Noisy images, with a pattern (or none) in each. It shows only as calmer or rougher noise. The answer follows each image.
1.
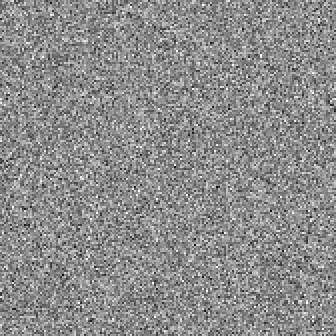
only noise
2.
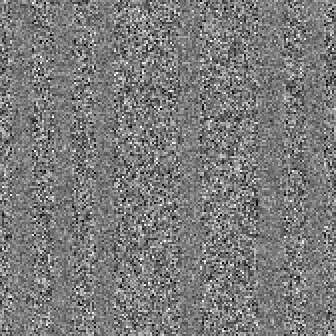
bands of columns
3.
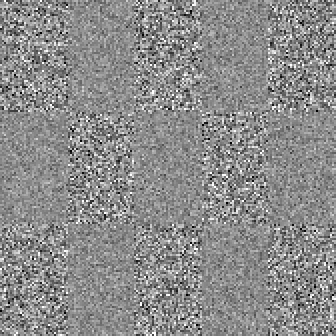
a checkerboard
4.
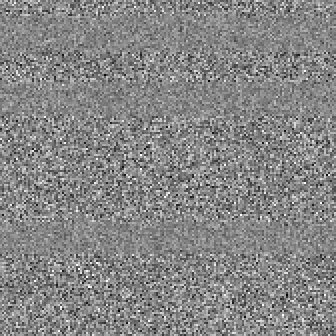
bands of rows
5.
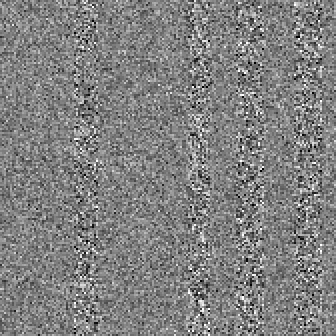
bands of columns
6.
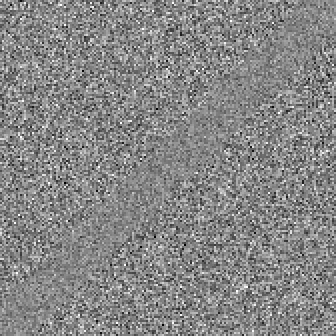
a diagonal band
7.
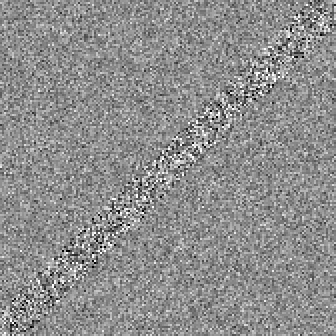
a diagonal band
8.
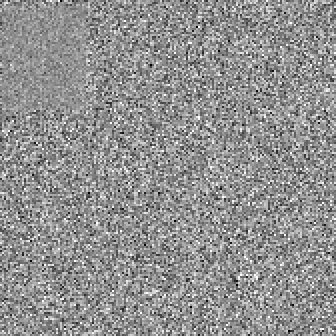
one block
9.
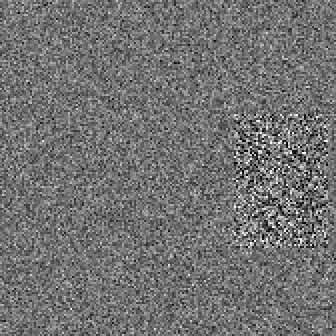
one block
